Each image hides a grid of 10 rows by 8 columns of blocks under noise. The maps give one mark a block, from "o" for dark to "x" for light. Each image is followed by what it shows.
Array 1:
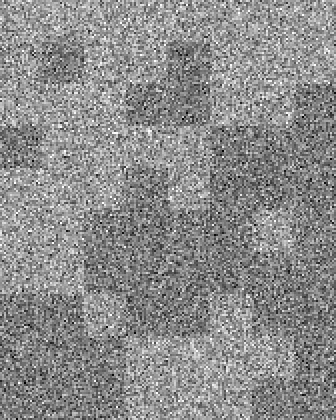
xxxxxxxx
xoxxoxxx
xxxooxxo
oxxxxooo
xxxoxooo
xxooooxo
xxoooooo
ooxooxoo
oooxxxxo
oooxxxoo
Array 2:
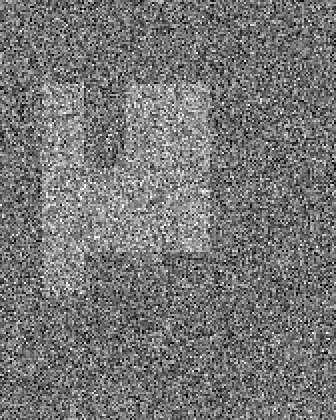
oooooooo
oooooooo
oxoxxooo
oxoxxooo
oxxxxooo
oxxxxooo
oxoooooo
oooooooo
oooooooo
oooooooo
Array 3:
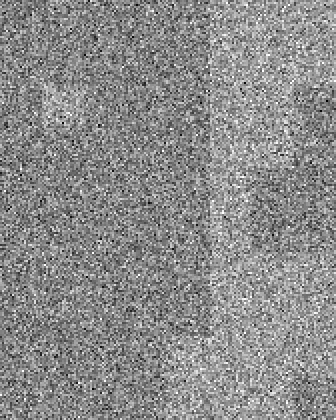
oooooxxx
oooooxxx
oxoooxxo
oooooxxo
oooooxoo
oooooxoo
oooooxxx
oooooxxx
ooooxxxx
ooooxxxo
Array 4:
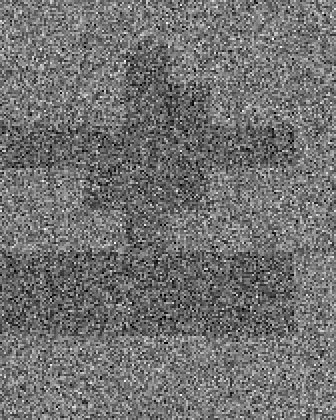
xxxxxxxx
xxxoxxxx
xxxooxxx
ooooooox
xxoooxxx
xxxoxxxx
ooooooox
ooooooox
xxxxxxxx
xxxxxxxx
